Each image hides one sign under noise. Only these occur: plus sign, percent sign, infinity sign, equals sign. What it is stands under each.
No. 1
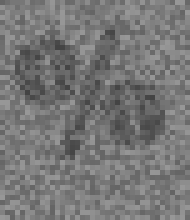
percent sign
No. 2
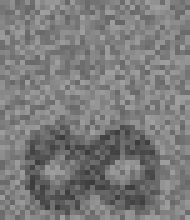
infinity sign
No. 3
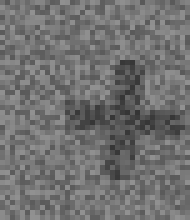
plus sign
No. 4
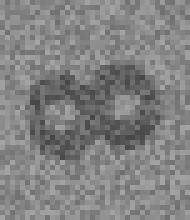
infinity sign
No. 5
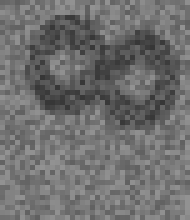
infinity sign
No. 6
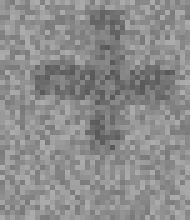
plus sign
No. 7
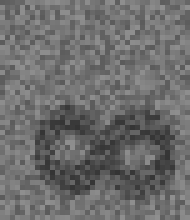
infinity sign
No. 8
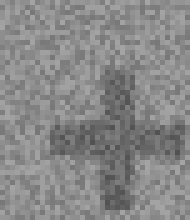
plus sign
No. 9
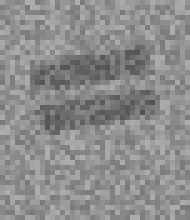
equals sign
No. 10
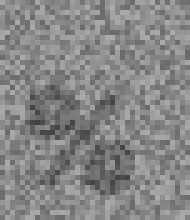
percent sign
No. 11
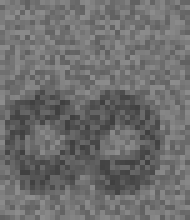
infinity sign
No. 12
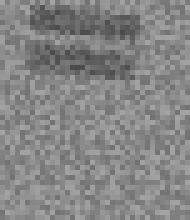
equals sign
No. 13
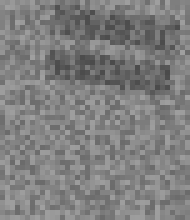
equals sign
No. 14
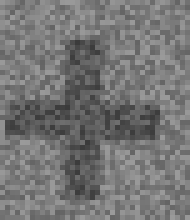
plus sign
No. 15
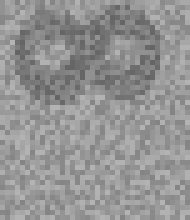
infinity sign
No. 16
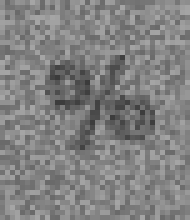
percent sign
